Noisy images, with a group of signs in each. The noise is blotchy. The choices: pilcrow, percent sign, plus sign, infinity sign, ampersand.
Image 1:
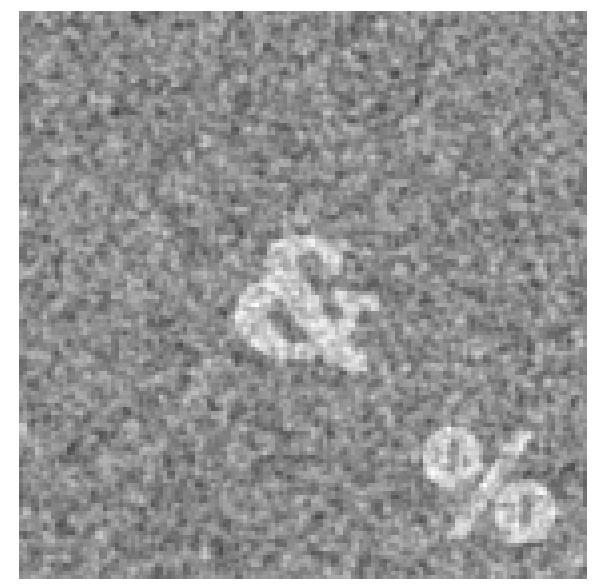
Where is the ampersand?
centre
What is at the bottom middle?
nothing
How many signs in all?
2
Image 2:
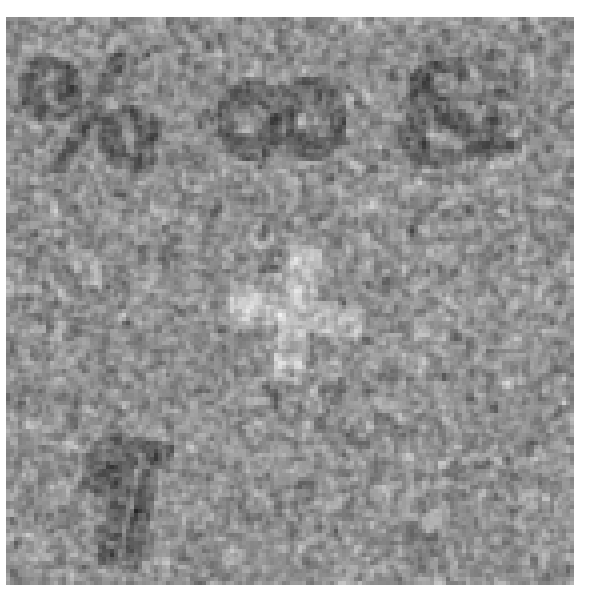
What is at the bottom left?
pilcrow
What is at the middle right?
nothing
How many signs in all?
5
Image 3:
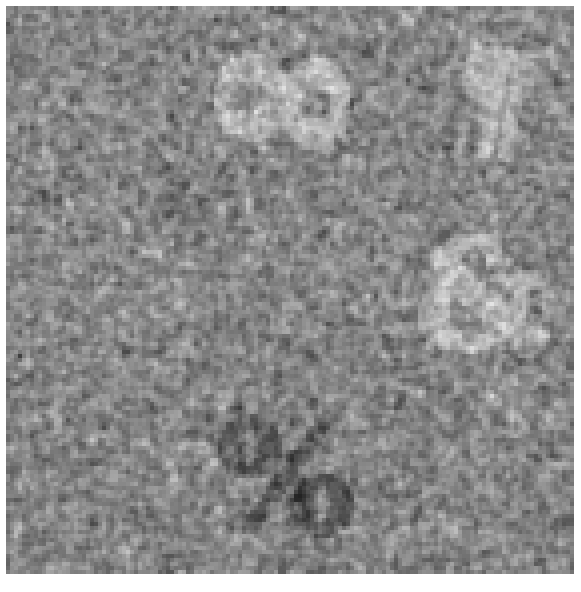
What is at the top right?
pilcrow
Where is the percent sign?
bottom middle
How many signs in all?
4
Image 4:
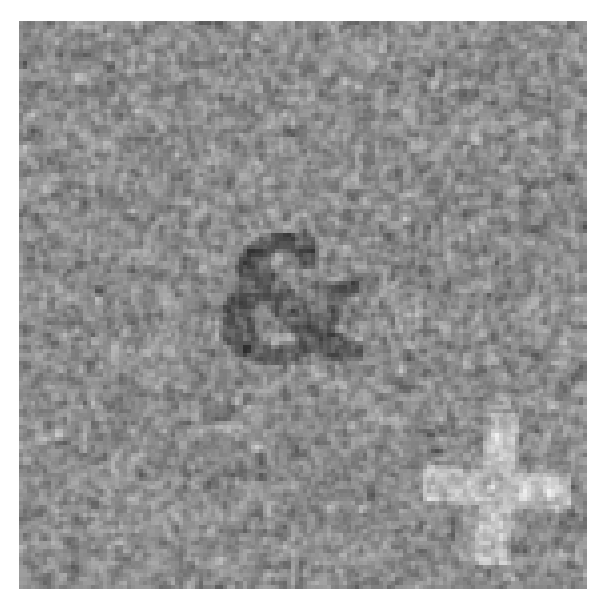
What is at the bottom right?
plus sign
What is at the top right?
nothing
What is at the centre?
ampersand
